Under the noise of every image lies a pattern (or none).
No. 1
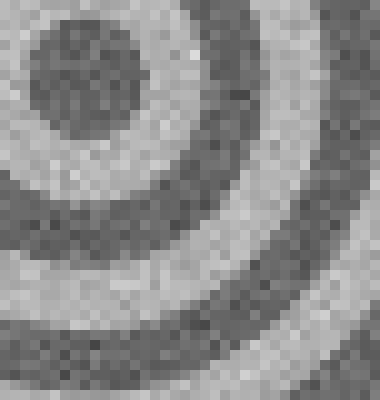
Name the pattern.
rings round one point
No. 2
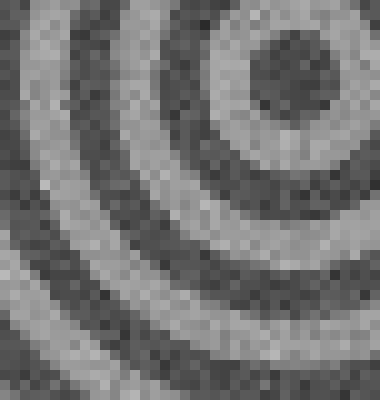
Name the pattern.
rings round one point
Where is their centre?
top right
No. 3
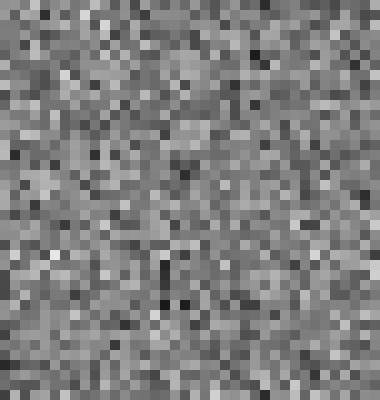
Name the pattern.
only noise
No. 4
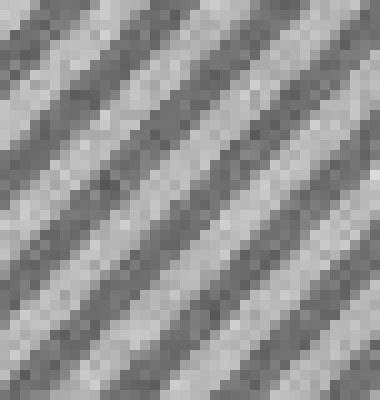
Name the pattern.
diagonal stripes
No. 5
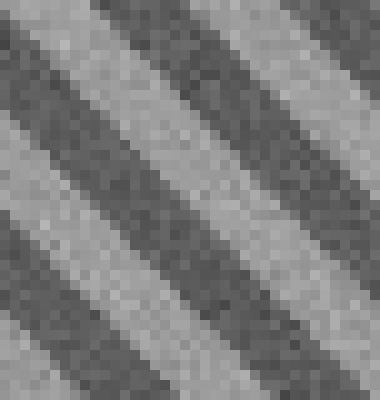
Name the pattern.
diagonal stripes
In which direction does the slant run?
top left to bottom right
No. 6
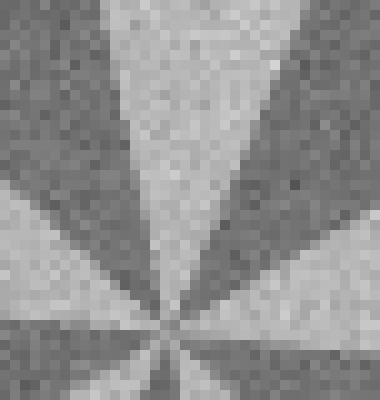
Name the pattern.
spokes from one point
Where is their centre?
bottom middle
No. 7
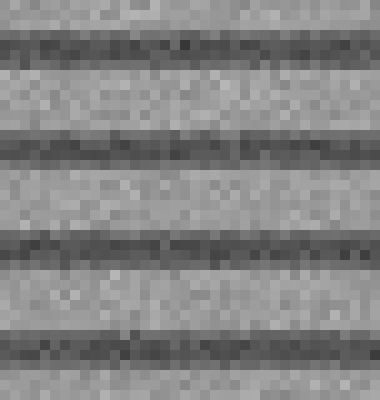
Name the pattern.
horizontal stripes
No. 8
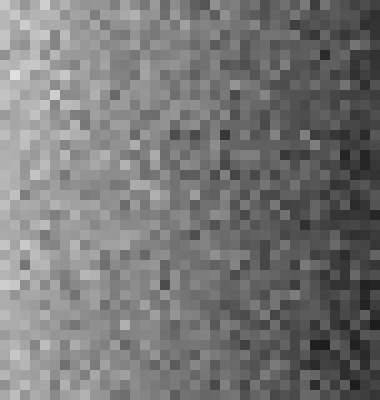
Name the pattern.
a smooth slope
